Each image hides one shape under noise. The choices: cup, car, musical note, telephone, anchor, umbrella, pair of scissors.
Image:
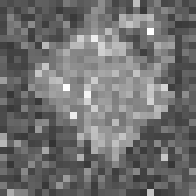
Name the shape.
cup
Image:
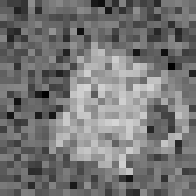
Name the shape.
cup
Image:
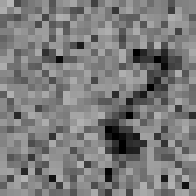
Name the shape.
musical note
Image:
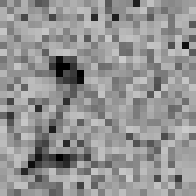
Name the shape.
musical note
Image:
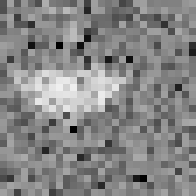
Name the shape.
umbrella
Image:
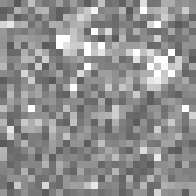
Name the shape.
musical note
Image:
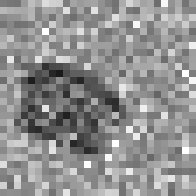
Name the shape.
telephone
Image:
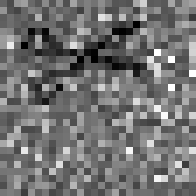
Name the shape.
pair of scissors
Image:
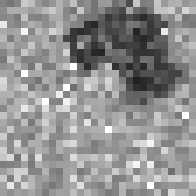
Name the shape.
car
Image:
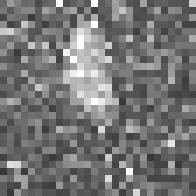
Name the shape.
umbrella
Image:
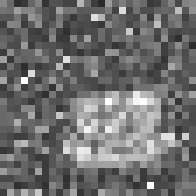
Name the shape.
telephone
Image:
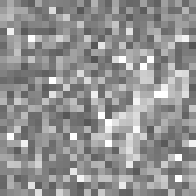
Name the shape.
pair of scissors
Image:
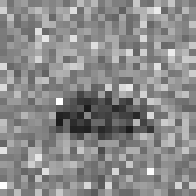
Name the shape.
umbrella
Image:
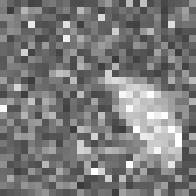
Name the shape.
umbrella
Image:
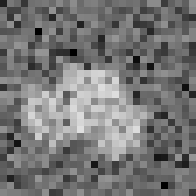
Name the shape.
car
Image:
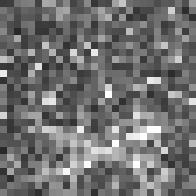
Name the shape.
pair of scissors
